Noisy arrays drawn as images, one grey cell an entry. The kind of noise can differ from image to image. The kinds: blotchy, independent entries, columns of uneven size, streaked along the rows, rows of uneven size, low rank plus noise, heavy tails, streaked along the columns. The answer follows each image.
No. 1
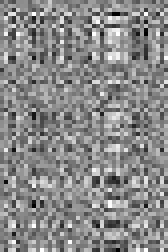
low rank plus noise
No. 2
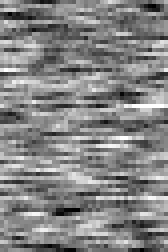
streaked along the rows
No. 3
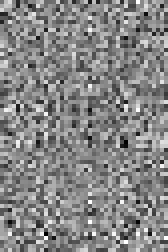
low rank plus noise
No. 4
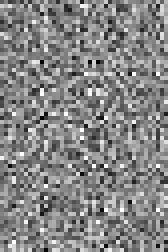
low rank plus noise
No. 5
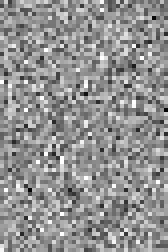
independent entries
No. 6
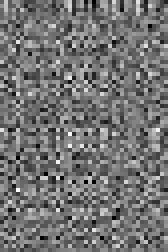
low rank plus noise
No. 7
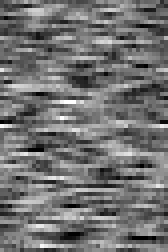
streaked along the rows
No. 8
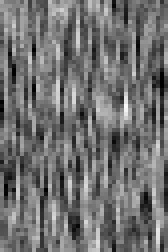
streaked along the columns
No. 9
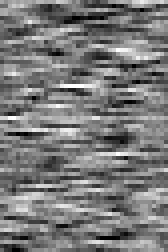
streaked along the rows
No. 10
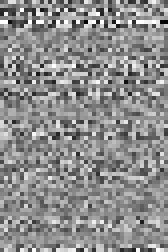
rows of uneven size
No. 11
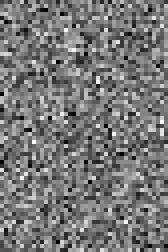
independent entries
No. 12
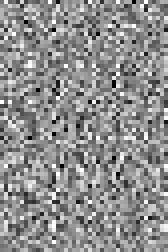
low rank plus noise
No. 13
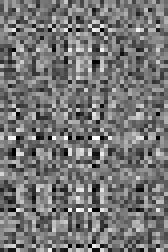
low rank plus noise
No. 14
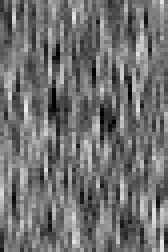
streaked along the columns
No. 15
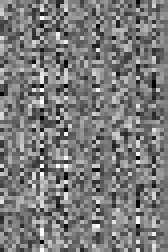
columns of uneven size
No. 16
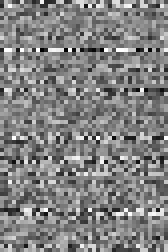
rows of uneven size
